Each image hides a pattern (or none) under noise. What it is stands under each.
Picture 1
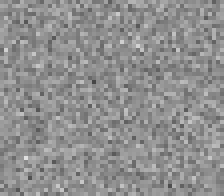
only noise
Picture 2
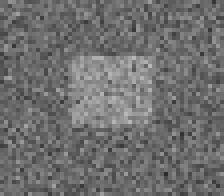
one block
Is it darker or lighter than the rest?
lighter
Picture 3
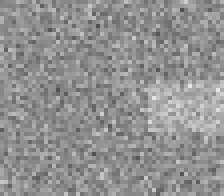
one block
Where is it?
middle right
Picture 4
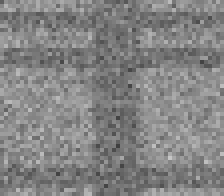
bands of rows crossing bands of columns
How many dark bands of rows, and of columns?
3 and 1
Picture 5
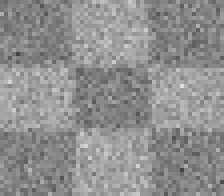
a checkerboard
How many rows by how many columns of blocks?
3 by 3
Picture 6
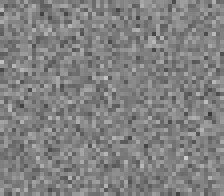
only noise
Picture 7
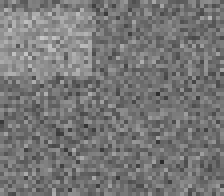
one block
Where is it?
top left
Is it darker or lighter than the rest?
lighter
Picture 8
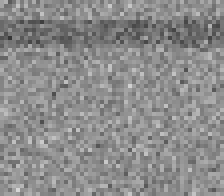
one band of rows
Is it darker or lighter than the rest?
darker
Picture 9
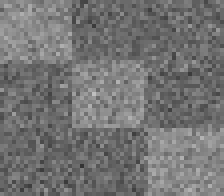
blocks along the diagonal
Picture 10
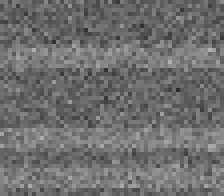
bands of rows
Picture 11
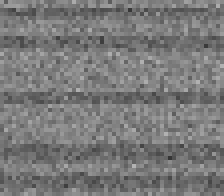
bands of rows
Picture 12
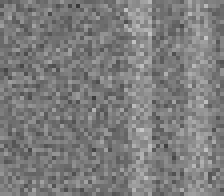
bands of columns
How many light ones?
2
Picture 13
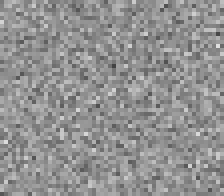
only noise
